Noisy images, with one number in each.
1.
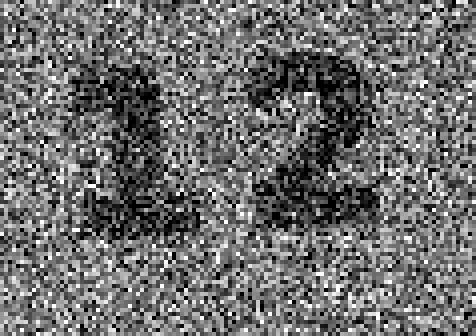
12
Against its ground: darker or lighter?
darker
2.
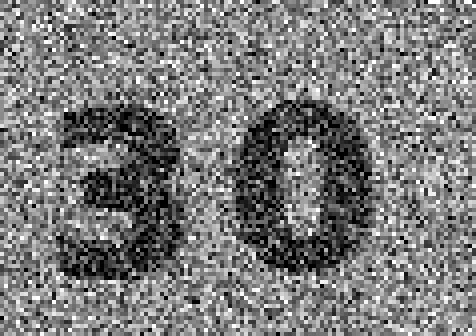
30
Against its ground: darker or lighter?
darker
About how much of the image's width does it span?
two thirds
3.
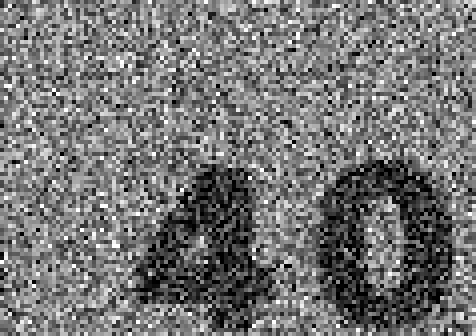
40
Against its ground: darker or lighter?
darker
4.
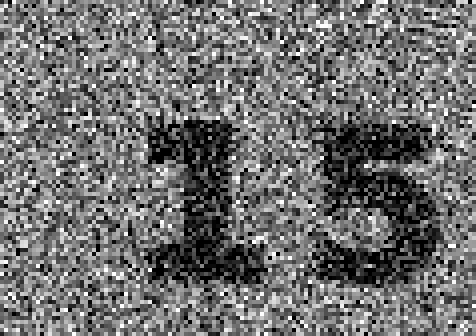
15
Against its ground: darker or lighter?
darker
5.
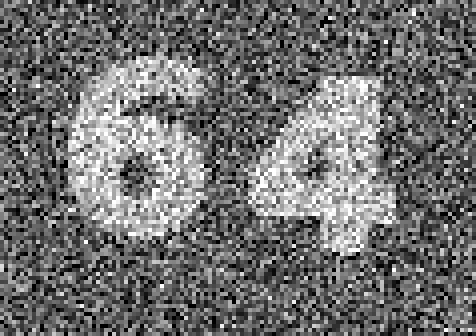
64
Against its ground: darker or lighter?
lighter
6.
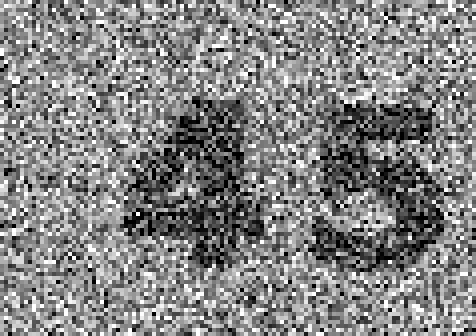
45
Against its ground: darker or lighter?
darker
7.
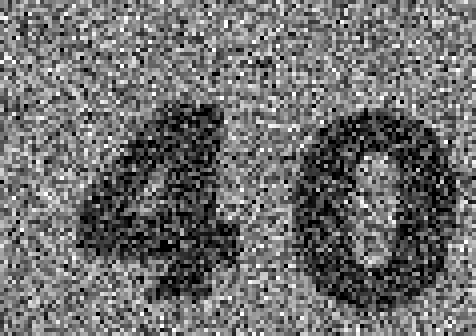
40
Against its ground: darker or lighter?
darker
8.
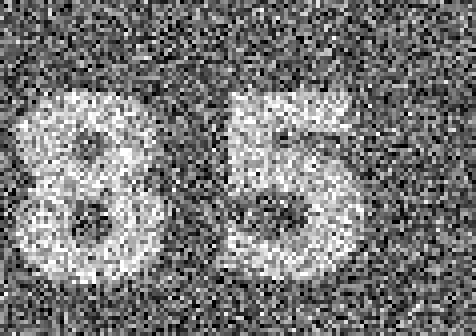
85
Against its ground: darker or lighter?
lighter
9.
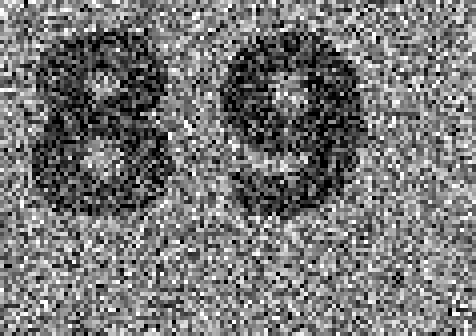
89
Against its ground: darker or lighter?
darker
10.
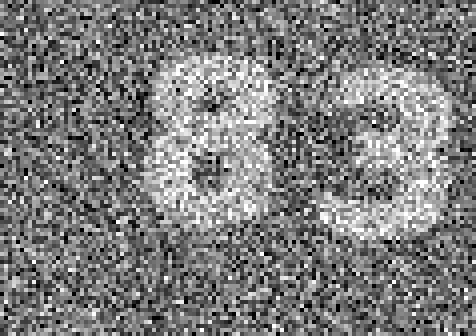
83
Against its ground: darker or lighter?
lighter
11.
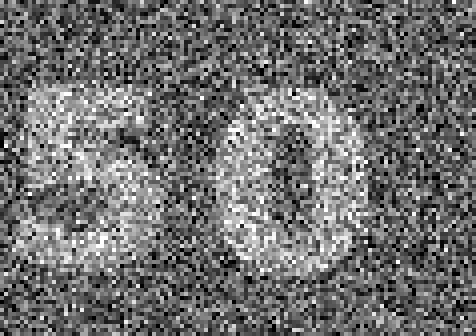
50
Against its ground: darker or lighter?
lighter
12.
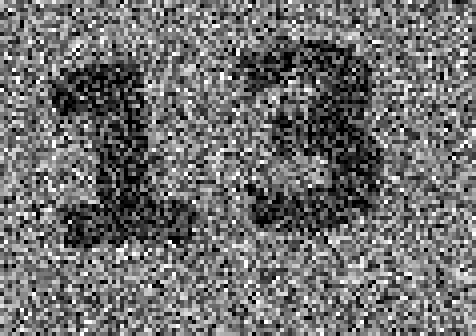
13
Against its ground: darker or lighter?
darker
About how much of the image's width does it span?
two thirds
